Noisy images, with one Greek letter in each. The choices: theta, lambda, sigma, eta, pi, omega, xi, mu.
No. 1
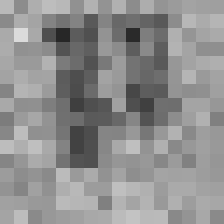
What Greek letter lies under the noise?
mu
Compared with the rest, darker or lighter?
darker
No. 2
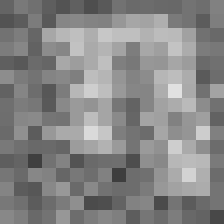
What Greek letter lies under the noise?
eta
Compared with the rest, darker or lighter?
lighter
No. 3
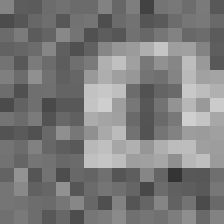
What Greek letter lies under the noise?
omega
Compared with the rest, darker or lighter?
lighter
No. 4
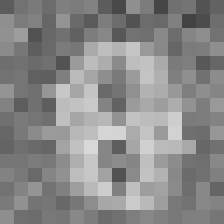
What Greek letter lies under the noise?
theta
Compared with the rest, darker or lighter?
lighter
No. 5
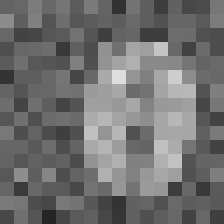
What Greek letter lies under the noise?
theta
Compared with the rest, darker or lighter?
lighter
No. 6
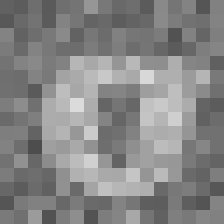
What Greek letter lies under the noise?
sigma
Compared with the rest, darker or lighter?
lighter
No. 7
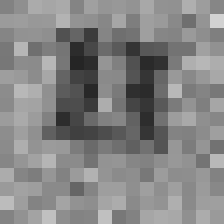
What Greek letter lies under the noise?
pi
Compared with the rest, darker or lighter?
darker
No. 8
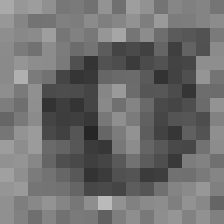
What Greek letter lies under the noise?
sigma
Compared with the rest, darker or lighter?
darker
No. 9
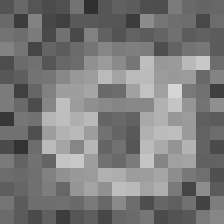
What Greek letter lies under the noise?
sigma
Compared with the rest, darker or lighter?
lighter
